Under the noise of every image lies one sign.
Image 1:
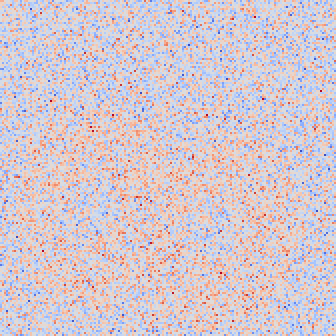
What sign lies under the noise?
infinity sign
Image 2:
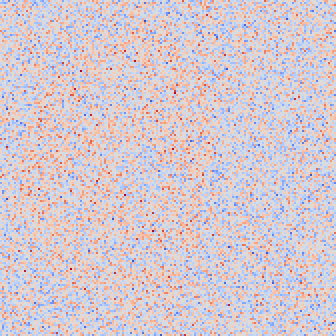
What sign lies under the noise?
at sign
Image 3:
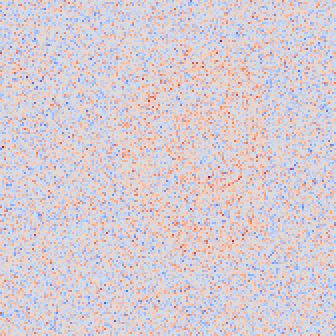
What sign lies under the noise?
at sign
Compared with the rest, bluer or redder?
redder
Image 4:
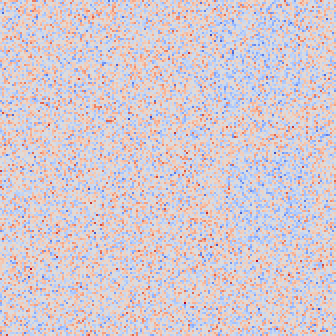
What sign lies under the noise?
colon
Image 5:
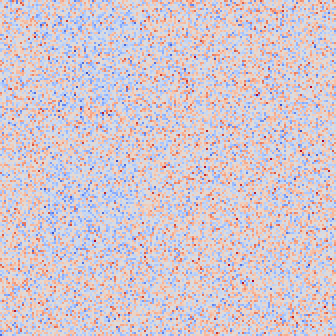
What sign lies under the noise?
colon
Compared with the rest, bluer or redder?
bluer
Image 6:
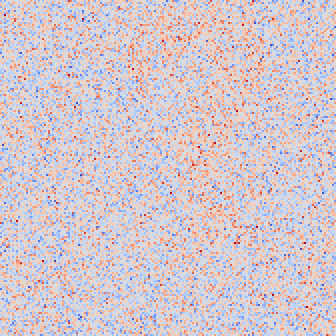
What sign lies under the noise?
question mark
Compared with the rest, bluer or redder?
redder
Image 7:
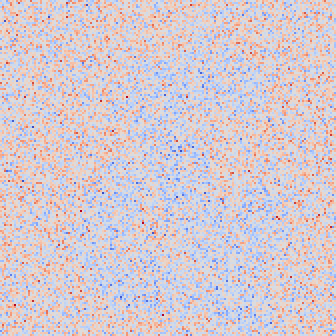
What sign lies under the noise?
ampersand
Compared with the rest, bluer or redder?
bluer
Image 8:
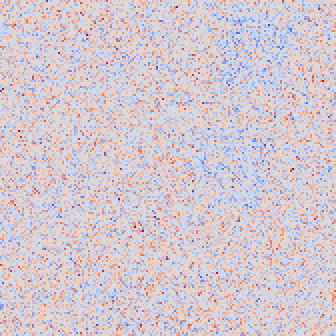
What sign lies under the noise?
colon
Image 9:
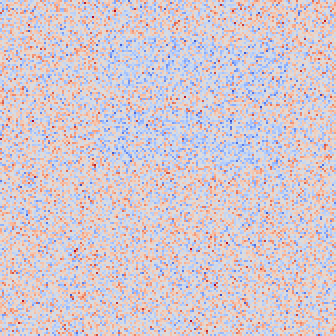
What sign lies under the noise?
equals sign
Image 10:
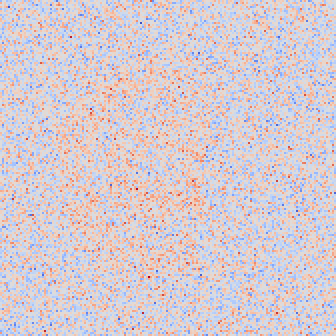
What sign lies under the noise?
at sign
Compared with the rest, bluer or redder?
redder
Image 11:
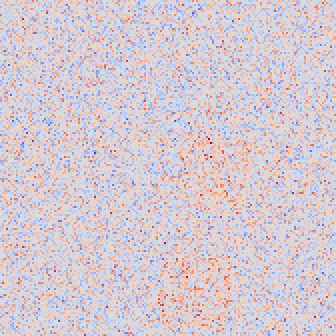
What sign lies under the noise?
colon
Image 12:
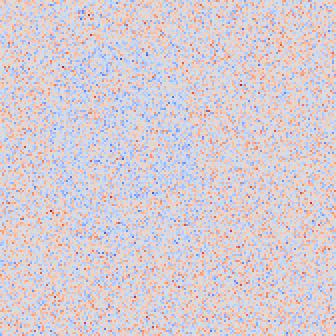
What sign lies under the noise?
at sign
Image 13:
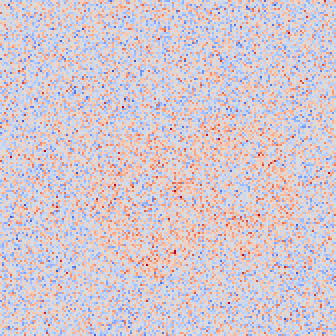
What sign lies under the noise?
infinity sign
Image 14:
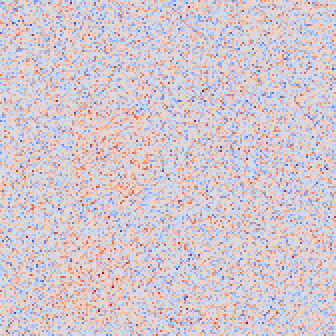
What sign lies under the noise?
colon
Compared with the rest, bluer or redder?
redder
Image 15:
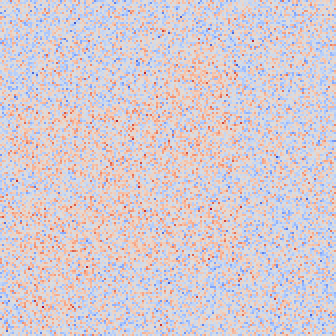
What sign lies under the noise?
not-equal sign
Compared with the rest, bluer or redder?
redder
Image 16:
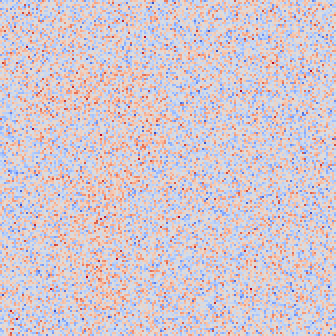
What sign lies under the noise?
question mark
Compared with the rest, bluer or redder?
redder
